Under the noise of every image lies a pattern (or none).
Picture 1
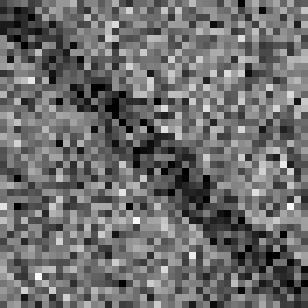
a diagonal band
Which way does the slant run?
top left to bottom right
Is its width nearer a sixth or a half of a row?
a sixth
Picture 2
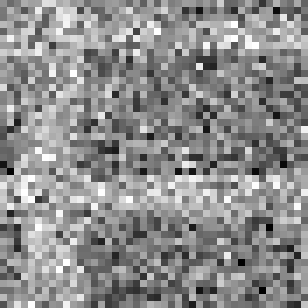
bands of rows crossing bands of columns
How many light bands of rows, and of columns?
2 and 1
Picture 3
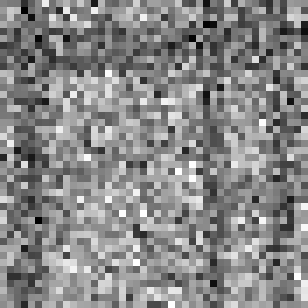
bands of rows crossing bands of columns
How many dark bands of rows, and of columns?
1 and 3
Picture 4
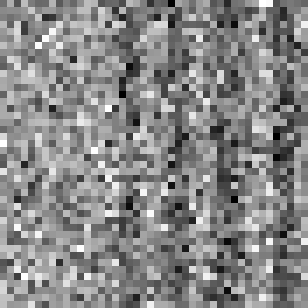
bands of columns
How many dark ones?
4
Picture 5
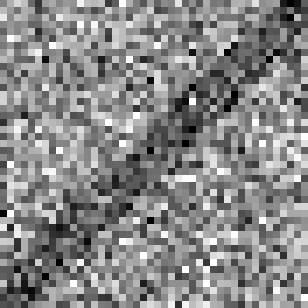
a diagonal band
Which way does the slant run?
bottom left to top right
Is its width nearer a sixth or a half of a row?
a sixth
